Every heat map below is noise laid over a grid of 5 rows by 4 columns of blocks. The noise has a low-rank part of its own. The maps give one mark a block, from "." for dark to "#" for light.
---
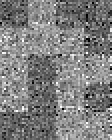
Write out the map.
. # . .
# # # .
# . # #
# . # .
. . # #
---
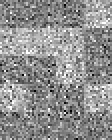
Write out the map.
. . . #
# # # .
. . # .
# . . #
. . . .
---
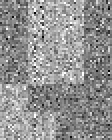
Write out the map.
. # # .
. # # .
. # # .
# . . .
# # . .
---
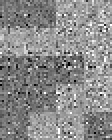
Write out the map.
. . # #
# # # #
. . . #
. . # #
. # # .
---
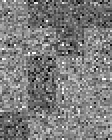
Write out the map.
# . . .
# # . #
# . # #
# . # #
. # # #
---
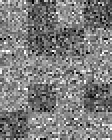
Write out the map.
# . # .
# . . #
# # # #
# . # .
. # # #
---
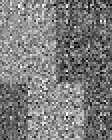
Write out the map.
# # . .
# # . .
# # . .
. # # .
. # # .
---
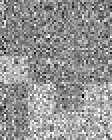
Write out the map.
. . . .
. . . .
# . . .
. # . #
. # # #
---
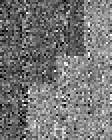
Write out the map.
. . . #
. . . #
. . # #
. # # #
. # # #
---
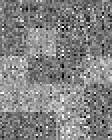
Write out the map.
. . . .
. # . .
# . . #
# # # .
. . # .
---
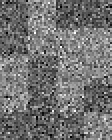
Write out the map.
. # . .
. # # #
# . # #
# . # .
. . . #
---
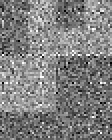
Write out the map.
. # . #
. # # #
# # . .
# # . .
. . . .
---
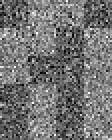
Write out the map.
. # # .
# # . #
# . . #
. # . #
. # . #
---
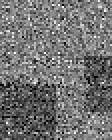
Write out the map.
# # # #
# # # #
# # # .
. . # .
. . # #
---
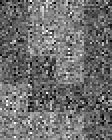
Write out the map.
. # # .
. # # .
. . # .
# . . .
# # # .
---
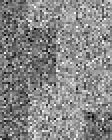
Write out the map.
. # # #
. . # #
. . # #
. # # #
. # # .
